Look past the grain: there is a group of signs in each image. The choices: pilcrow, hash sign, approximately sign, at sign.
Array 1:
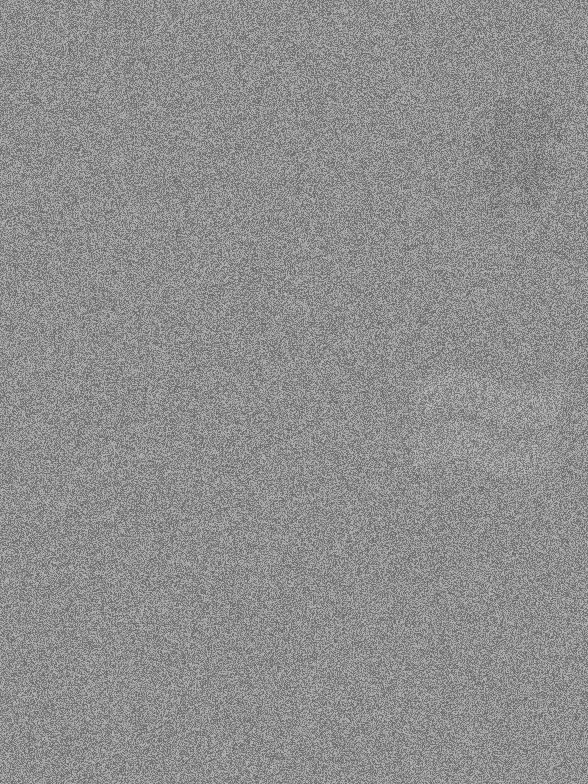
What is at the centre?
nothing
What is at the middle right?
approximately sign
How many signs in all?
2
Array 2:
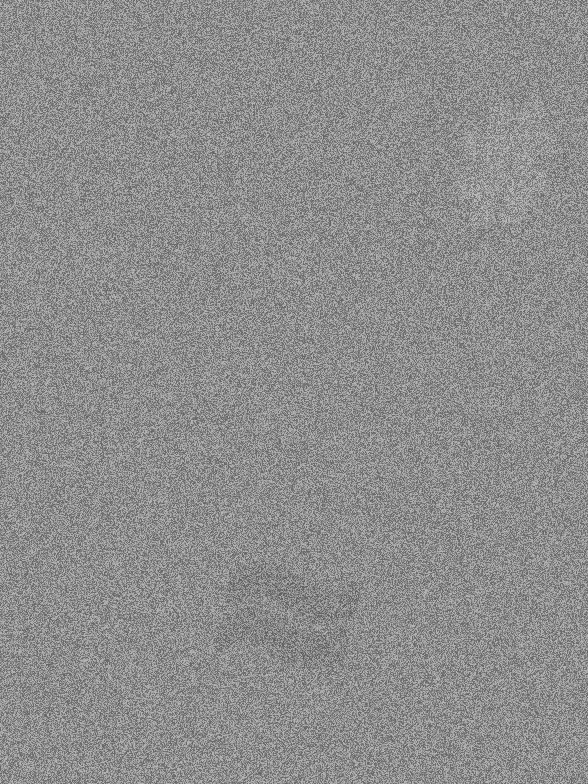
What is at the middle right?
nothing
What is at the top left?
nothing
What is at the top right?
hash sign
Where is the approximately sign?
bottom middle
